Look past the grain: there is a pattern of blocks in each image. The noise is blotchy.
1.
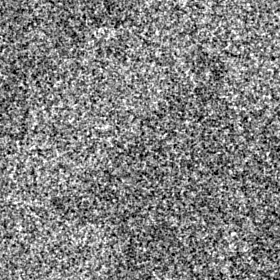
mirrored about the diagonal from the top left
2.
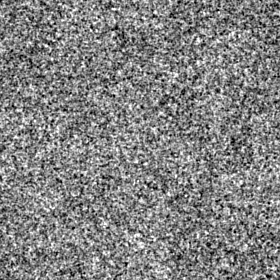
mirrored about the diagonal from the bottom left
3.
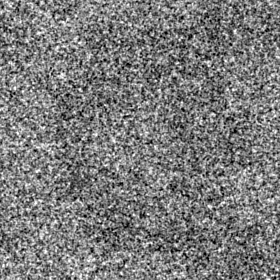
top and bottom mirror each other
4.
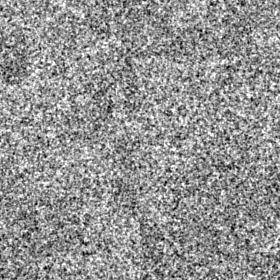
no symmetry
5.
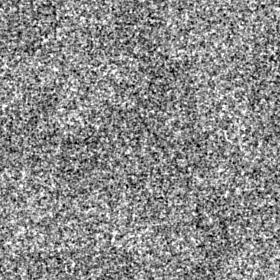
mirrored about the diagonal from the top left
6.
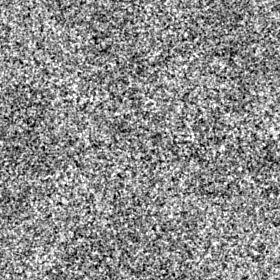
mirrored about the diagonal from the bottom left
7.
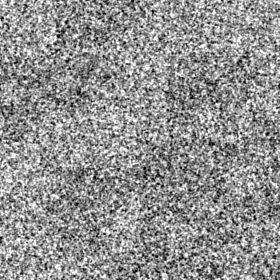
mirrored about the diagonal from the top left
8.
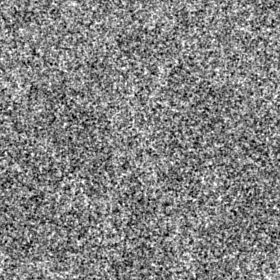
left and right mirror each other
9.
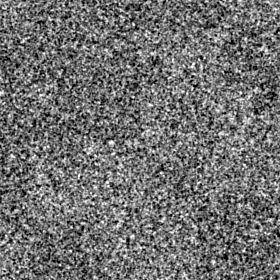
mirrored about the diagonal from the top left
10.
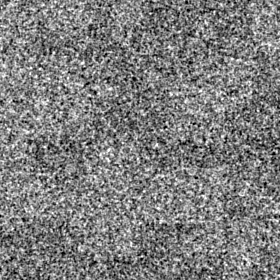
no symmetry
